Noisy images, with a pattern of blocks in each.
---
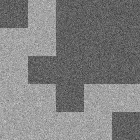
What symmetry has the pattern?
mirrored about the diagonal from the bottom left
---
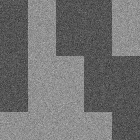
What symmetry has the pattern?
no symmetry
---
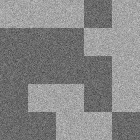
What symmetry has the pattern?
no symmetry
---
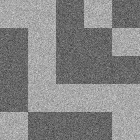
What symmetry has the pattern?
mirrored about the diagonal from the bottom left
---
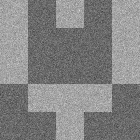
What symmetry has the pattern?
left and right mirror each other
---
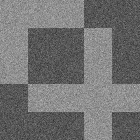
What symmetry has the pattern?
mirrored about the diagonal from the top left
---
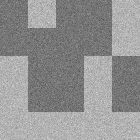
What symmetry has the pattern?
no symmetry
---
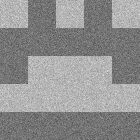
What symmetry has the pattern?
left and right mirror each other
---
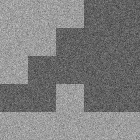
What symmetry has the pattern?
no symmetry
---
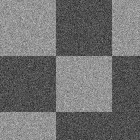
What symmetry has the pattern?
mirrored about the diagonal from the top left
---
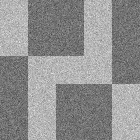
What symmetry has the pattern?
the same after a half turn
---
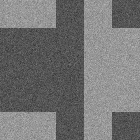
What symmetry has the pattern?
top and bottom mirror each other
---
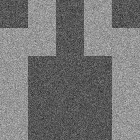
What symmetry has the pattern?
left and right mirror each other
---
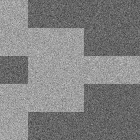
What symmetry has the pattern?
top and bottom mirror each other
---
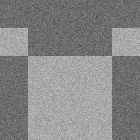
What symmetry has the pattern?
left and right mirror each other
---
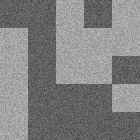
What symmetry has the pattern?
no symmetry
